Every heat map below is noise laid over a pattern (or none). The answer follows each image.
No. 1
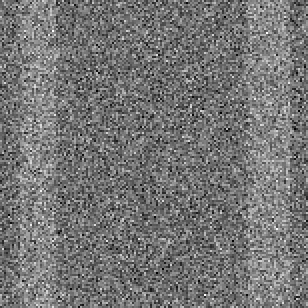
bands of columns
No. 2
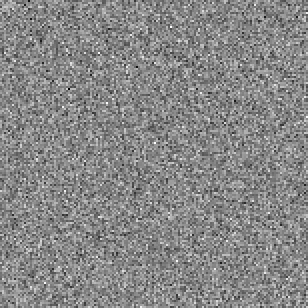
only noise
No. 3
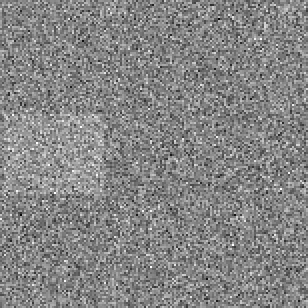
one block
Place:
middle left
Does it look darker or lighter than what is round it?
lighter
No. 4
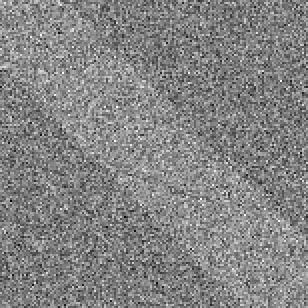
a diagonal band
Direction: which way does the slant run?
top left to bottom right
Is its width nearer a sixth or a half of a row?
a half
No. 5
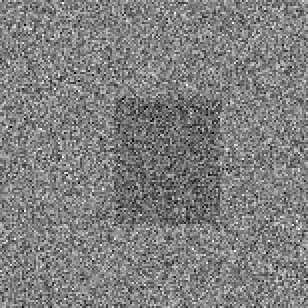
one block
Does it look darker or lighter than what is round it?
darker
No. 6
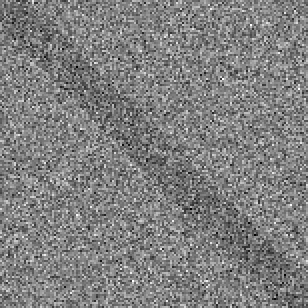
a diagonal band
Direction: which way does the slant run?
top left to bottom right
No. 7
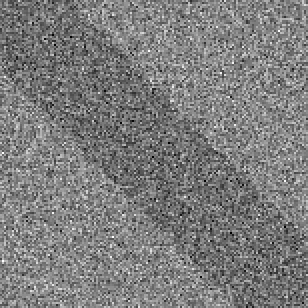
a diagonal band
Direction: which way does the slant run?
top left to bottom right
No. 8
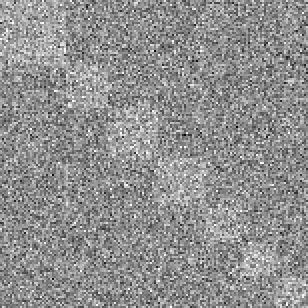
blocks along the diagonal
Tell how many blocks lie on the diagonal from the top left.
7
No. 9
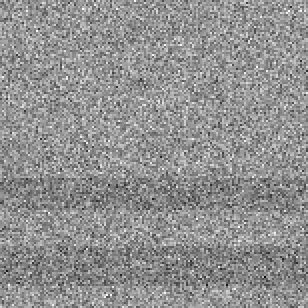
bands of rows
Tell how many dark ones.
2
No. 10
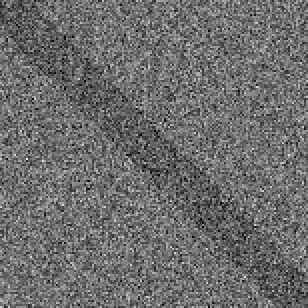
a diagonal band
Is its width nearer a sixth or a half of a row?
a sixth
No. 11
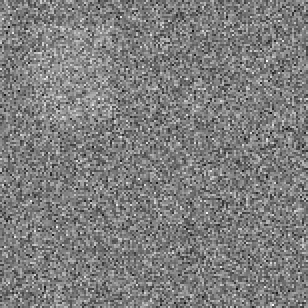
one block
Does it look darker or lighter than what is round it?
lighter
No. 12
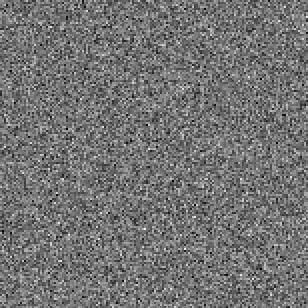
only noise
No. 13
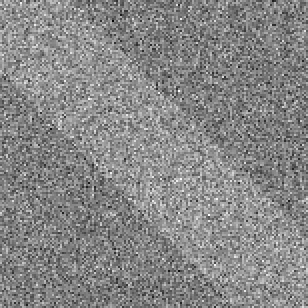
a diagonal band
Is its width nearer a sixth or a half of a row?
a half
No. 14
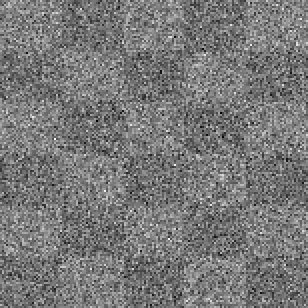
a checkerboard
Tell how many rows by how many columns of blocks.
6 by 5
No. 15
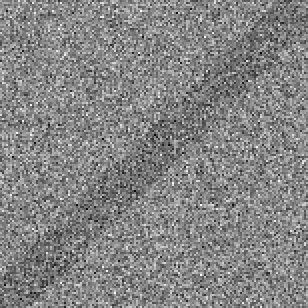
a diagonal band
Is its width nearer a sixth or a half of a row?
a sixth
